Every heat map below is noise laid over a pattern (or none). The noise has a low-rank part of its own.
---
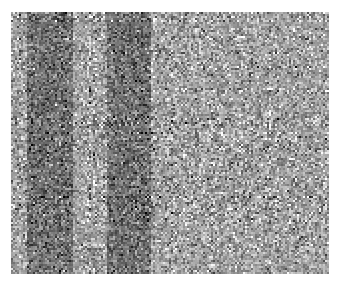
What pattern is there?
bands of columns
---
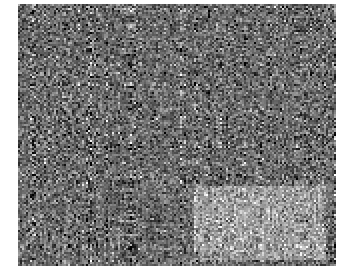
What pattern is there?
one block
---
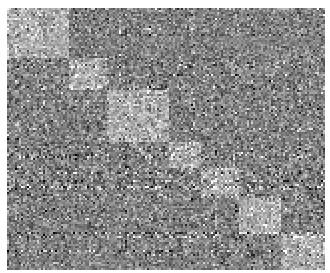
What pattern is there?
blocks along the diagonal
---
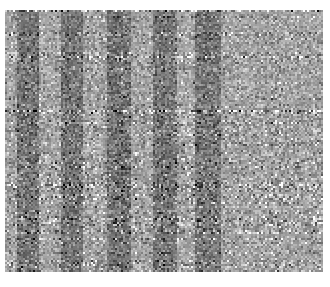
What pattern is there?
bands of columns
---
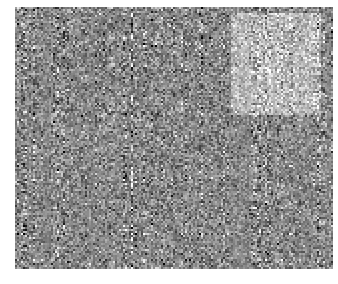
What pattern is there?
one block
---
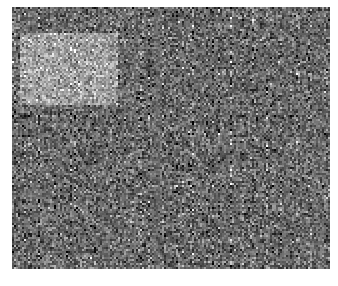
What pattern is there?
one block
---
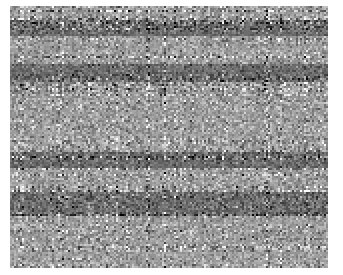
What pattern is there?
bands of rows
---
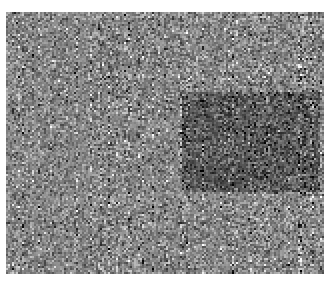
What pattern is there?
one block
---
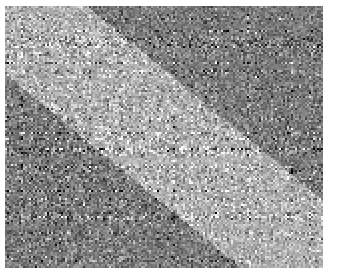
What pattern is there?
a diagonal band
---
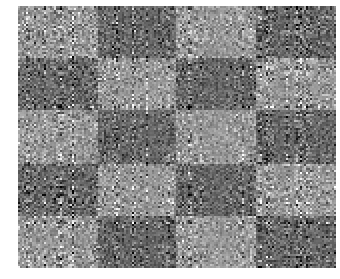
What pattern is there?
a checkerboard
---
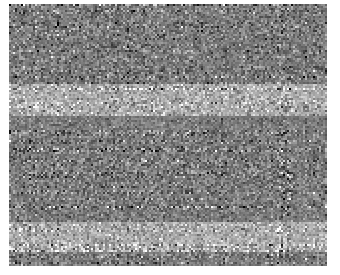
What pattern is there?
bands of rows
